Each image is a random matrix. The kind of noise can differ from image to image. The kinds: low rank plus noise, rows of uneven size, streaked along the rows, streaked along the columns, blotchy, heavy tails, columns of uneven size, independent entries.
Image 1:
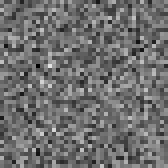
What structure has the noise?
independent entries
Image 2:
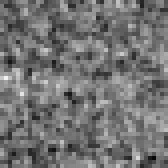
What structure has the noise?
blotchy
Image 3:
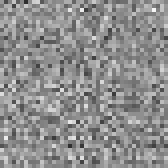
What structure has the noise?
low rank plus noise
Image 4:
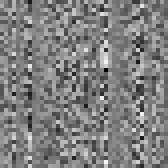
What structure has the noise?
columns of uneven size
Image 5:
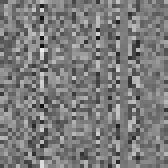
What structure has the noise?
columns of uneven size
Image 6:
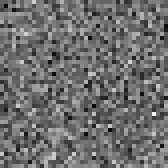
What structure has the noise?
independent entries
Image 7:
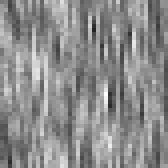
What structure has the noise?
streaked along the columns
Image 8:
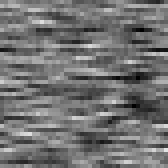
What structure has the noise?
streaked along the rows
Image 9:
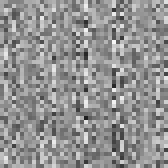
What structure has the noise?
columns of uneven size
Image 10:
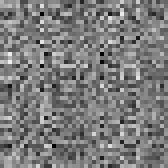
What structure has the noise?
low rank plus noise
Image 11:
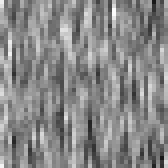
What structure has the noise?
streaked along the columns
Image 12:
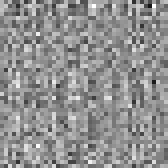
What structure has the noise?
low rank plus noise
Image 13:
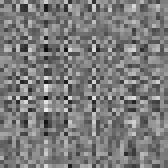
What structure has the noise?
low rank plus noise
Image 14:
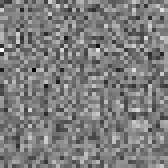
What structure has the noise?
low rank plus noise
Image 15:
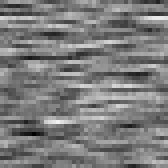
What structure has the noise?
streaked along the rows
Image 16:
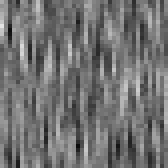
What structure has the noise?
streaked along the columns
